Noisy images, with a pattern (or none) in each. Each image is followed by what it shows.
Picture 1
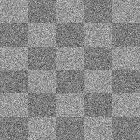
a checkerboard
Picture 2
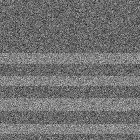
bands of rows
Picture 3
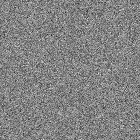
only noise
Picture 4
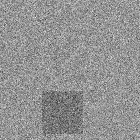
one block
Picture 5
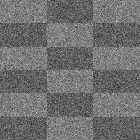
a checkerboard
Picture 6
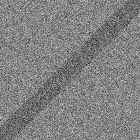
a diagonal band
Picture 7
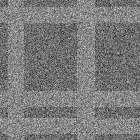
bands of rows crossing bands of columns
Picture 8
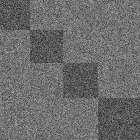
blocks along the diagonal
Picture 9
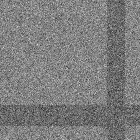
bands of rows crossing bands of columns
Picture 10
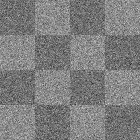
a checkerboard
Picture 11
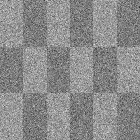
a checkerboard
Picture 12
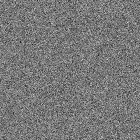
only noise
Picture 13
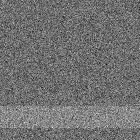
one band of rows
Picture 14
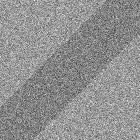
a diagonal band
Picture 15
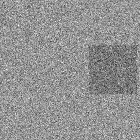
one block
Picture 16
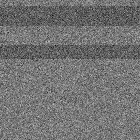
bands of rows
